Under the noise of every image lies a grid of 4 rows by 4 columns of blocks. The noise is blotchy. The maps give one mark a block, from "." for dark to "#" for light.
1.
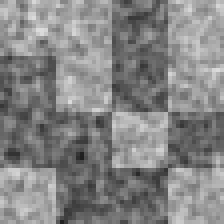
##.#
.#.#
..#.
#..#
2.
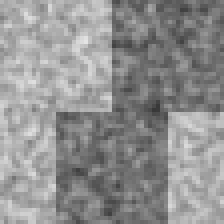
##..
##..
#..#
#..#
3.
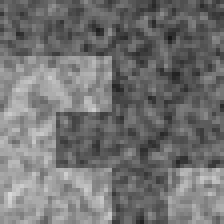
....
##..
#...
##.#
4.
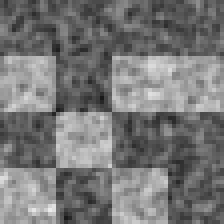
....
#.##
.#..
#.#.
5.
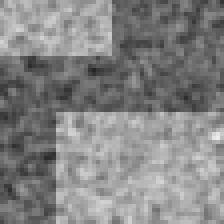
##..
....
.###
.###
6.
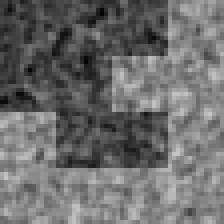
...#
..##
#..#
####
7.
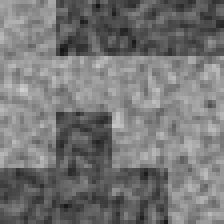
#...
####
#.##
...#
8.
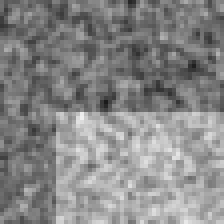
....
....
.###
.###
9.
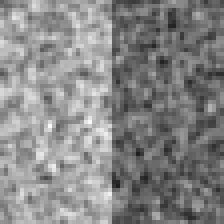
##..
##..
##..
##..
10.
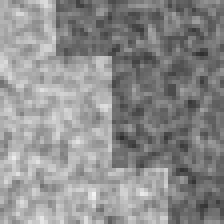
#...
##..
##..
###.
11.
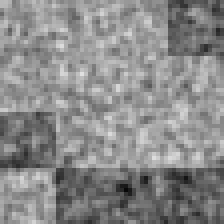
###.
####
.###
#...
